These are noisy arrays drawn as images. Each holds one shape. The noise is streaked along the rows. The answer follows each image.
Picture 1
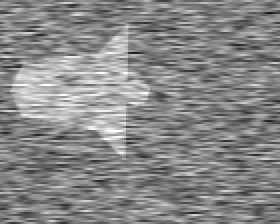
bell
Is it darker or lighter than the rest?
lighter
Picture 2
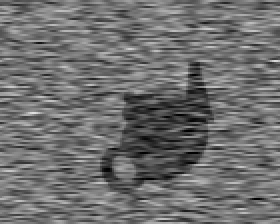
teapot
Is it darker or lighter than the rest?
darker
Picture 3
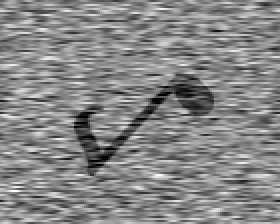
musical note
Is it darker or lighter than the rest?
darker
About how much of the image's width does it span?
half
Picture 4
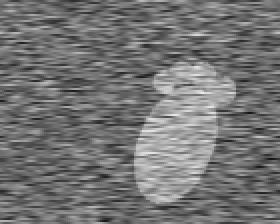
footprint
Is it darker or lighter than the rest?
lighter
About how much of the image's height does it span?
two thirds
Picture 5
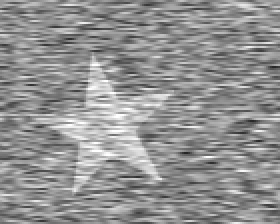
star
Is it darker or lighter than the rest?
lighter
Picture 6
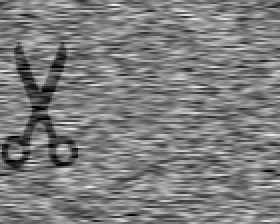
pair of scissors
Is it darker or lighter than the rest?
darker
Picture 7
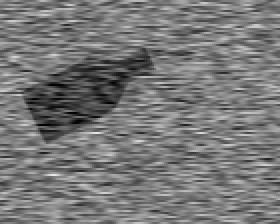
bottle
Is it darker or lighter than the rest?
darker
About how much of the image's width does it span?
half
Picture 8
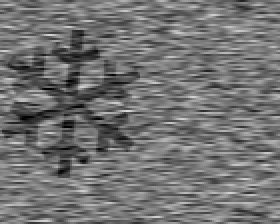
snowflake
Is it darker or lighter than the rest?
darker
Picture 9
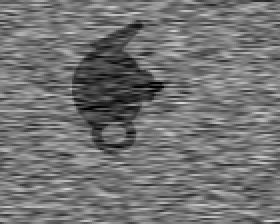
teapot
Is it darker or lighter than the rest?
darker
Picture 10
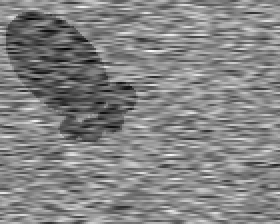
footprint
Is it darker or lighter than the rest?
darker
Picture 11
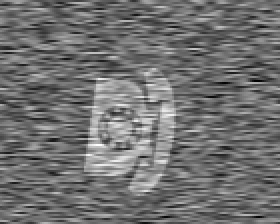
telephone
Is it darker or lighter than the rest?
lighter
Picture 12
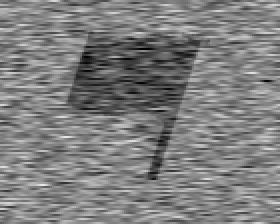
flag
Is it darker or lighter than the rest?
darker
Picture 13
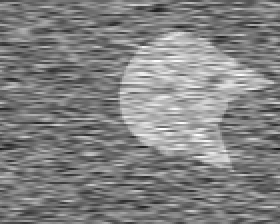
cat's head
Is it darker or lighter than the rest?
lighter
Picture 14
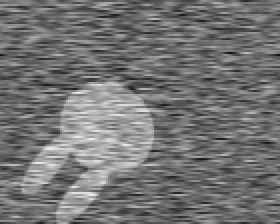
rabbit's head
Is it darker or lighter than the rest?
lighter
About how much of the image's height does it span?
two thirds
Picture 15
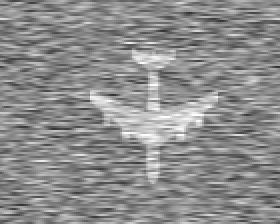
airplane
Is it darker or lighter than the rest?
lighter
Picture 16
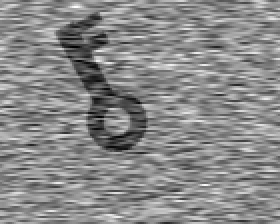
key
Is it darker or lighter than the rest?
darker
